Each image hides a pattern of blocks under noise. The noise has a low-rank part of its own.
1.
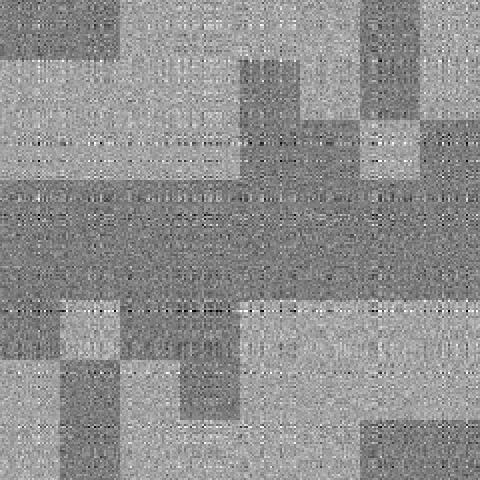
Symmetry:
the same after a half turn
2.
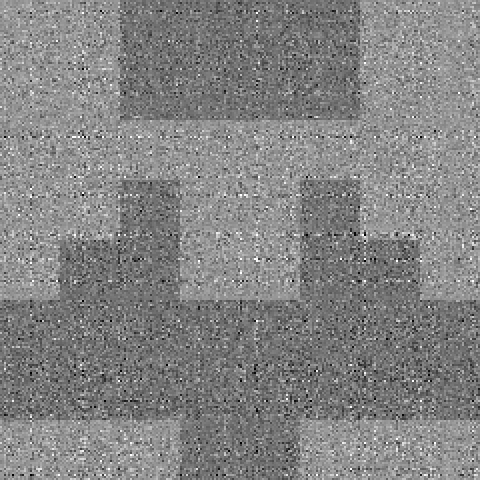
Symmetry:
left and right mirror each other
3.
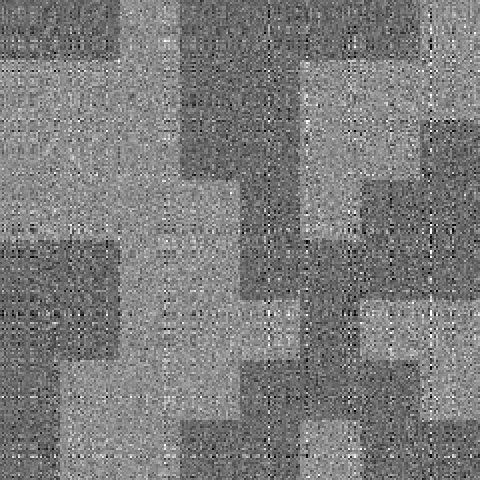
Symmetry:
no symmetry
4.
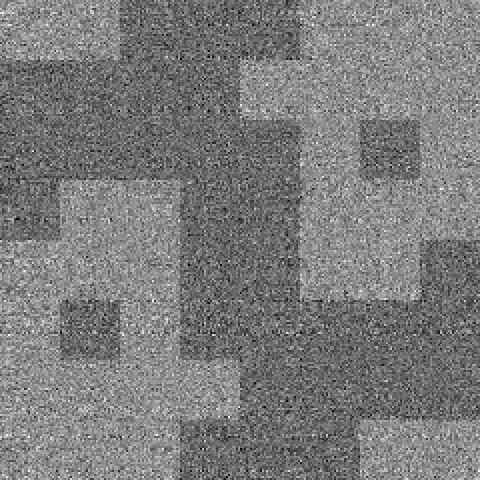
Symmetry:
the same after a half turn
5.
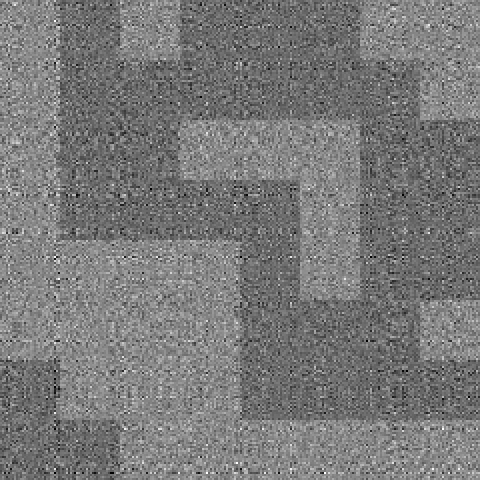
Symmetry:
mirrored about the diagonal from the bottom left
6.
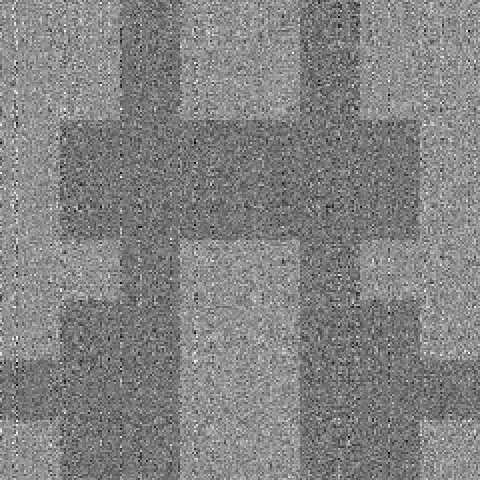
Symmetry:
left and right mirror each other
